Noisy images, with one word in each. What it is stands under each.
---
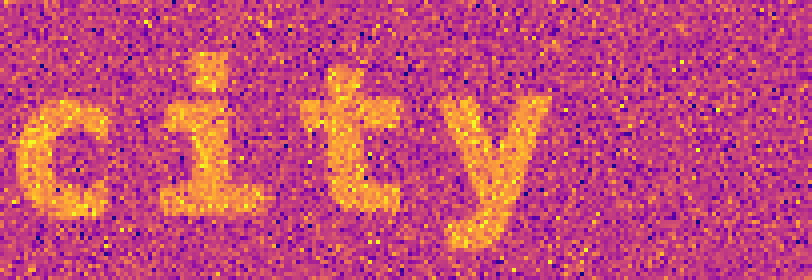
city
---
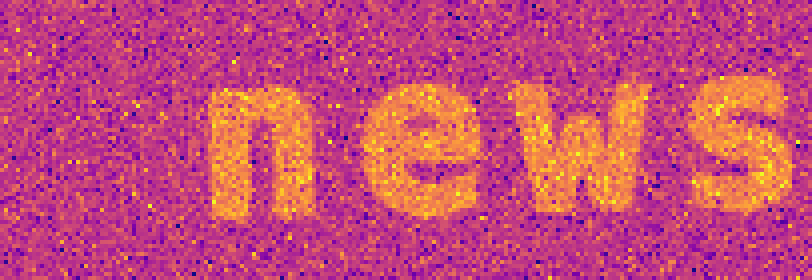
news
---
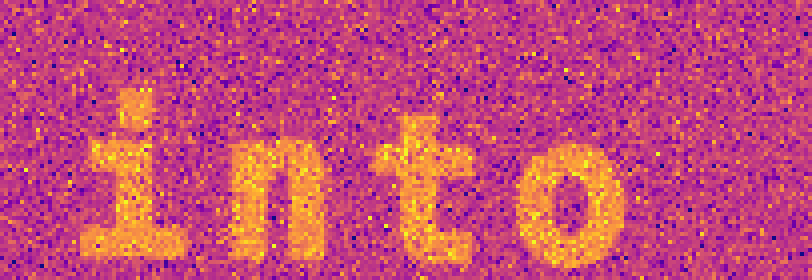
into
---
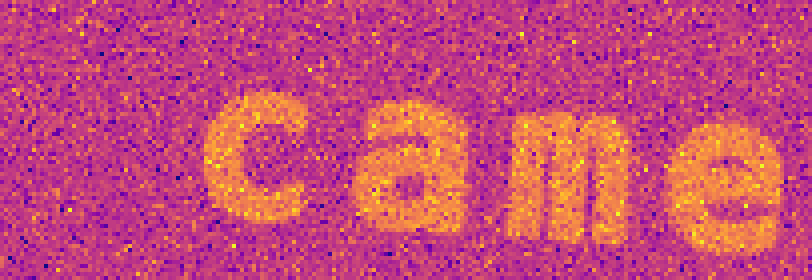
came
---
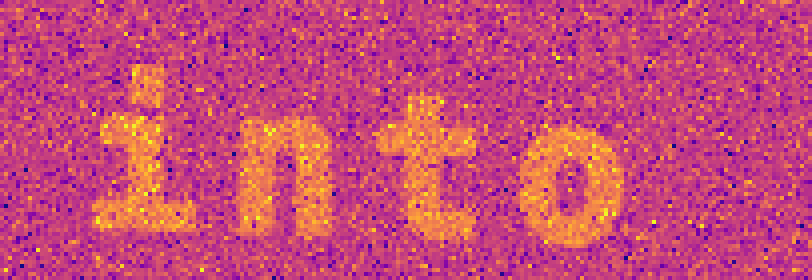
into
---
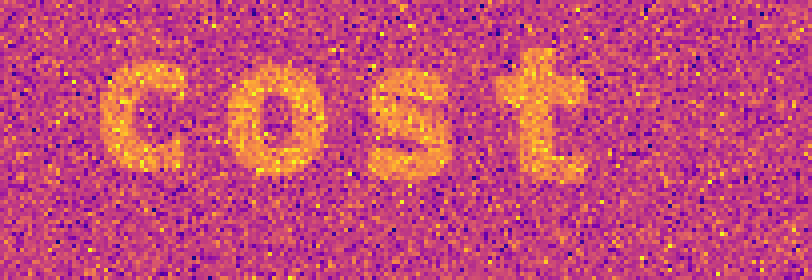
cost
